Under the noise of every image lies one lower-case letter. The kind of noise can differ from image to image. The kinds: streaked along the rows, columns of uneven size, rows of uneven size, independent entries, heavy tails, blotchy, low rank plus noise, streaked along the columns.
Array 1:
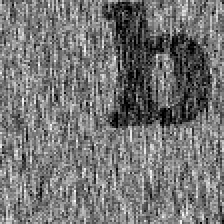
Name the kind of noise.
streaked along the columns
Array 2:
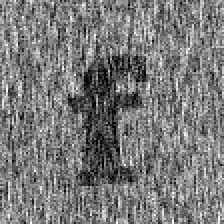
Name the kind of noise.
streaked along the columns
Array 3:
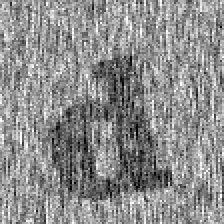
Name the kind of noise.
streaked along the columns
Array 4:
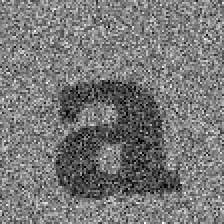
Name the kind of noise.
independent entries
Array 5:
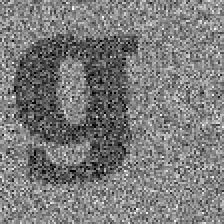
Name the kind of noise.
low rank plus noise
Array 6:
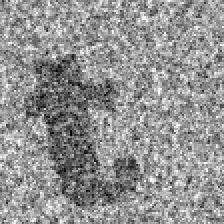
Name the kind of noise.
blotchy
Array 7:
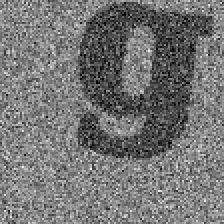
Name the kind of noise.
low rank plus noise
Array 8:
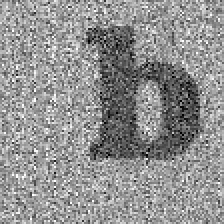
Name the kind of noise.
columns of uneven size
